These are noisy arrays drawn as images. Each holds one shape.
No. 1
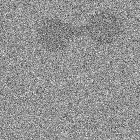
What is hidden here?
dark dumbbell
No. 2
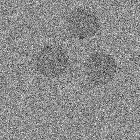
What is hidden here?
dark three dots
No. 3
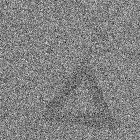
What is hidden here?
dark triangle frame
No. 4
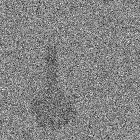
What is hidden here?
dark lollipop
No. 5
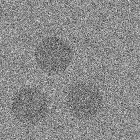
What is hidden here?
dark three dots
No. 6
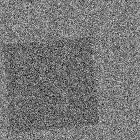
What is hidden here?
dark square
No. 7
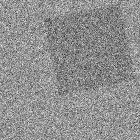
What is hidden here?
dark square
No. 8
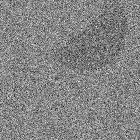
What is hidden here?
dark half disc
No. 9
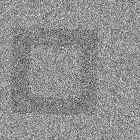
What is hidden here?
dark square frame
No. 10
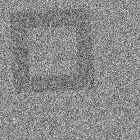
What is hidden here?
dark square frame
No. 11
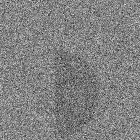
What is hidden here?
dark half disc
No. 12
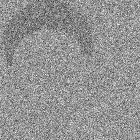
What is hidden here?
dark crescent
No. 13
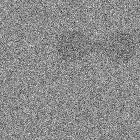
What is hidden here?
dark dumbbell
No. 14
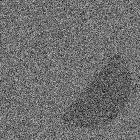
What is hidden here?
dark half disc
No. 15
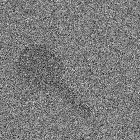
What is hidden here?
dark lollipop
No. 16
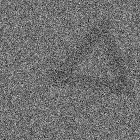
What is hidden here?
dark triangle frame
